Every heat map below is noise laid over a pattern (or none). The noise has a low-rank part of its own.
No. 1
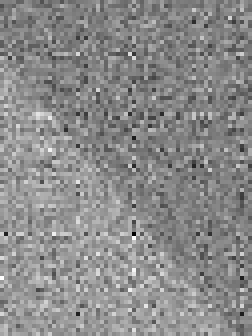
a sharp edge
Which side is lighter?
bottom left
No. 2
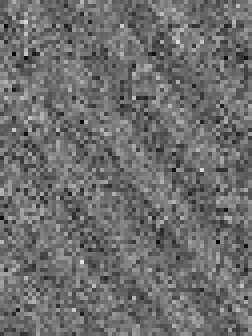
diagonal stripes
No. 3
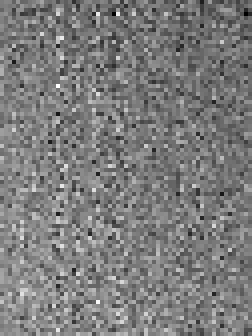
a smooth slope
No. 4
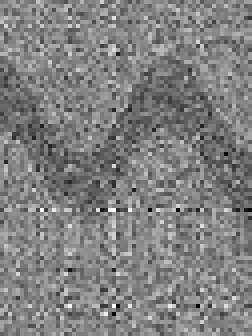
a wavy band
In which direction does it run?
left to right
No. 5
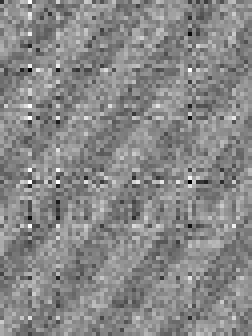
diagonal stripes
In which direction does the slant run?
bottom left to top right
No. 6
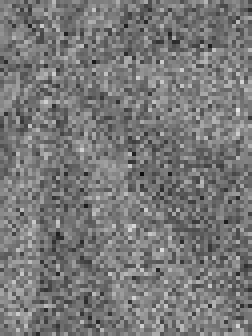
spokes from one point
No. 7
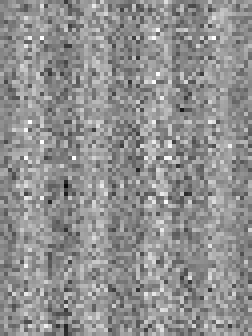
vertical stripes
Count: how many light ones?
4
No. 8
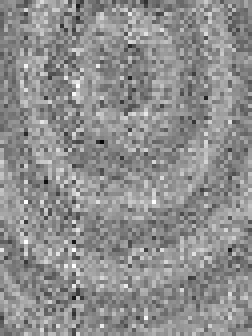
rings round one point
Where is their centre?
top middle
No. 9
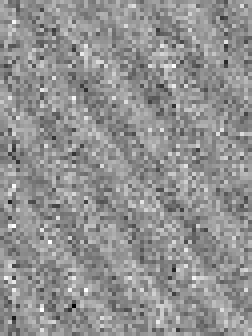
diagonal stripes
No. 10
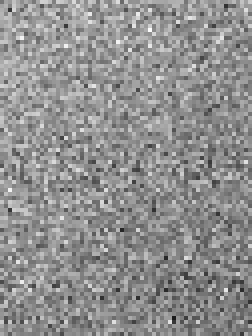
a smooth slope
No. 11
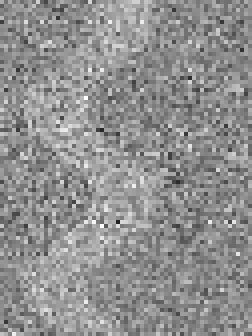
a wavy band
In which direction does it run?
top to bottom
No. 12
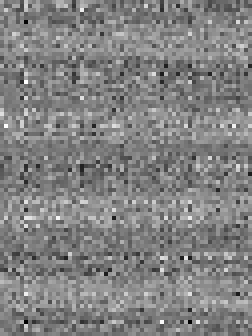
horizontal stripes
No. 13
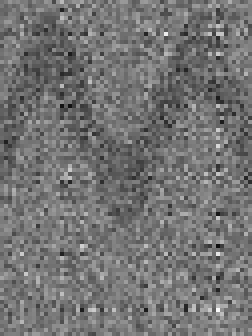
a wavy band
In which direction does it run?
left to right
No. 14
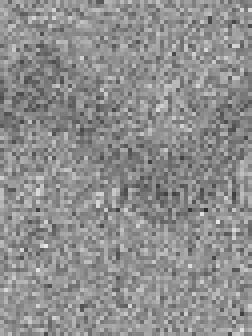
a wavy band
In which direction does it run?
left to right
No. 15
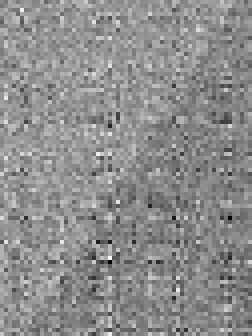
a sharp edge
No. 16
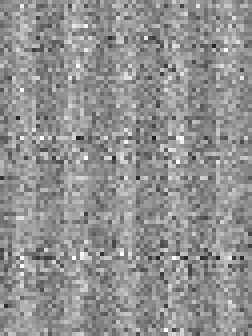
vertical stripes
